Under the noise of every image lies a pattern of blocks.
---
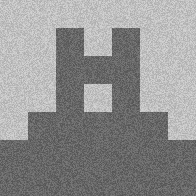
left and right mirror each other
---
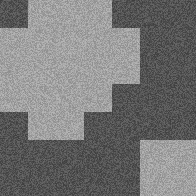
mirrored about the diagonal from the top left
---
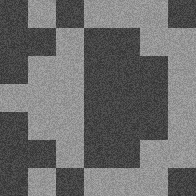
top and bottom mirror each other
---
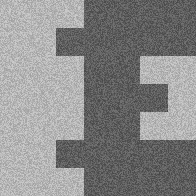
top and bottom mirror each other
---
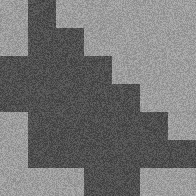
mirrored about the diagonal from the bottom left
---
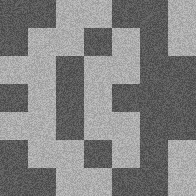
top and bottom mirror each other
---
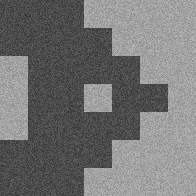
top and bottom mirror each other
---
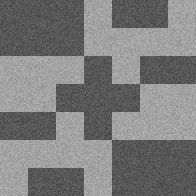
the same after a half turn
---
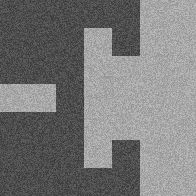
top and bottom mirror each other
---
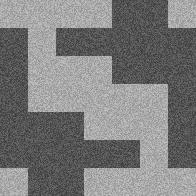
the same after a half turn
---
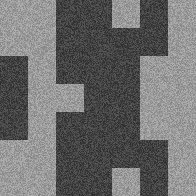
top and bottom mirror each other
